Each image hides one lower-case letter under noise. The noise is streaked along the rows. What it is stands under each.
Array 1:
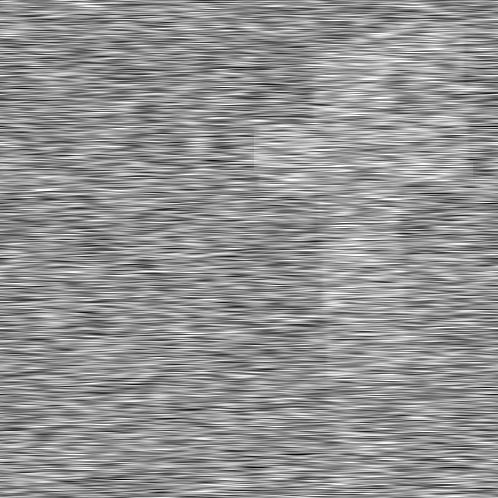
light f
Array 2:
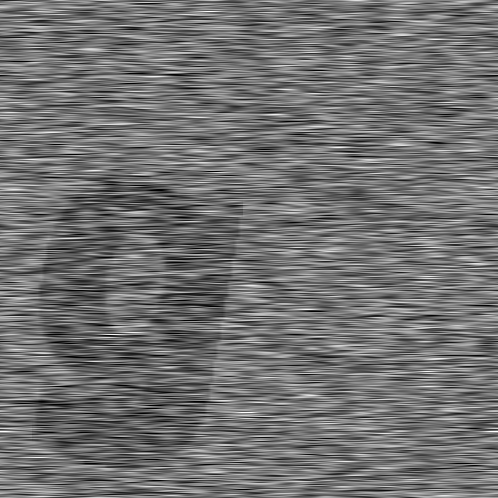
dark g
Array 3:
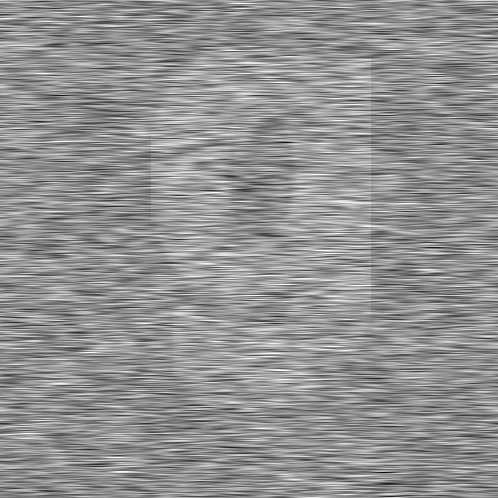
light g
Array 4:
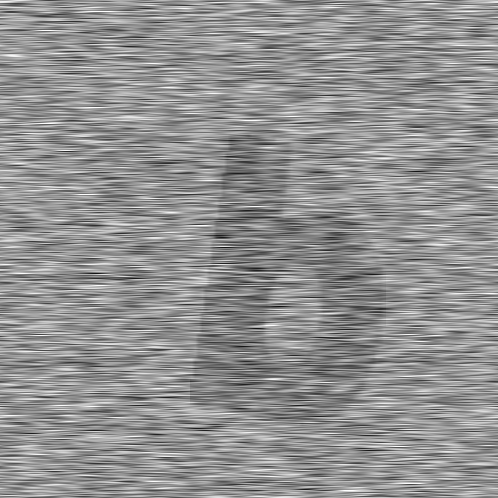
dark b
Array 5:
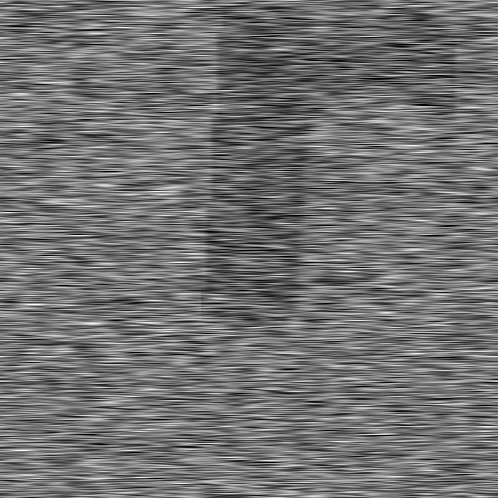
dark r
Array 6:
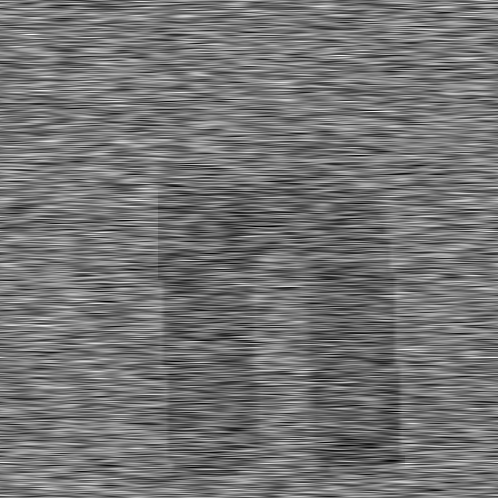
dark n
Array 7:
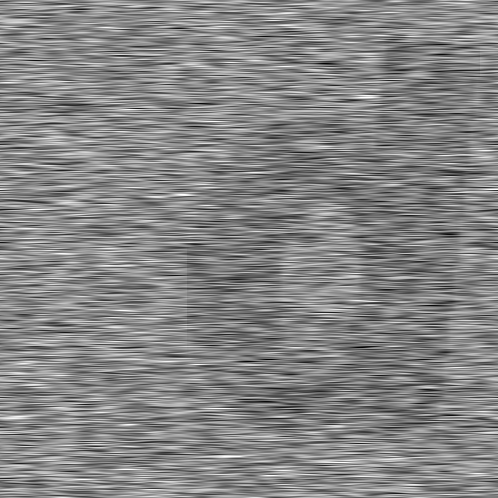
dark d
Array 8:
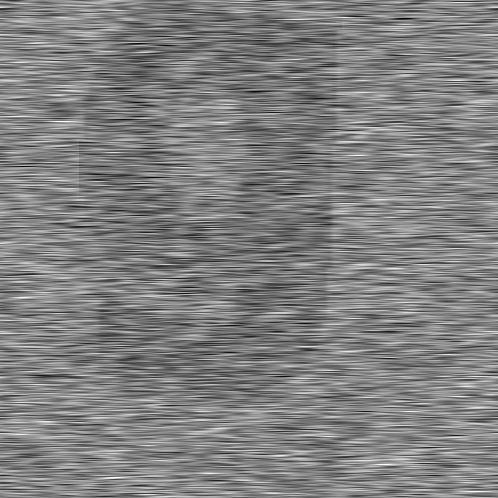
dark g
